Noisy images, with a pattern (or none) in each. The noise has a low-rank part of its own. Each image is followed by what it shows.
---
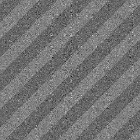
diagonal stripes
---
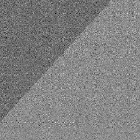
a sharp edge
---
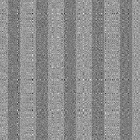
vertical stripes
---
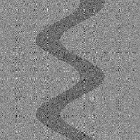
a wavy band
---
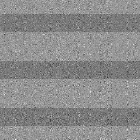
horizontal stripes
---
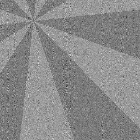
spokes from one point
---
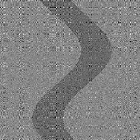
a wavy band
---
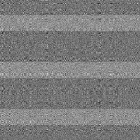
horizontal stripes
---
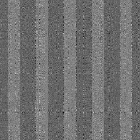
vertical stripes
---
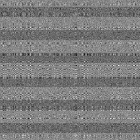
horizontal stripes
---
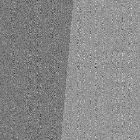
a sharp edge
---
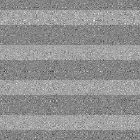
horizontal stripes
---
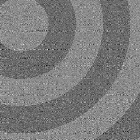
rings round one point
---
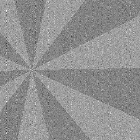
spokes from one point
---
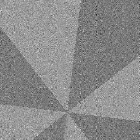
spokes from one point
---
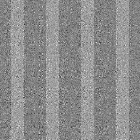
vertical stripes
